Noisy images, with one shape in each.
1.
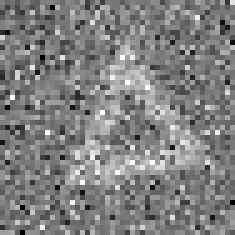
triangle frame
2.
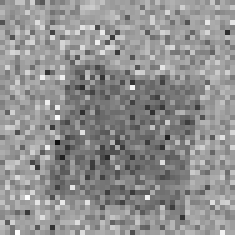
square
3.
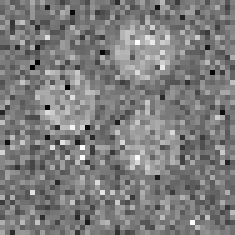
three dots
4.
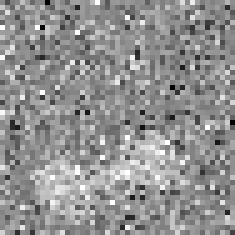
dumbbell
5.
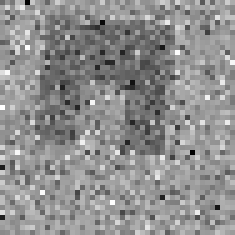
square with a notch
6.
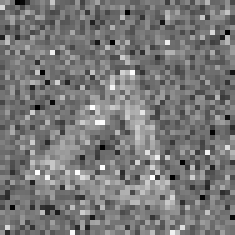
triangle frame
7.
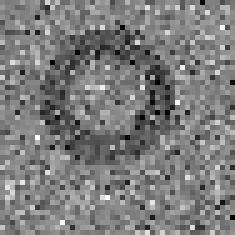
ring
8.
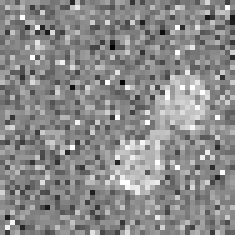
dumbbell
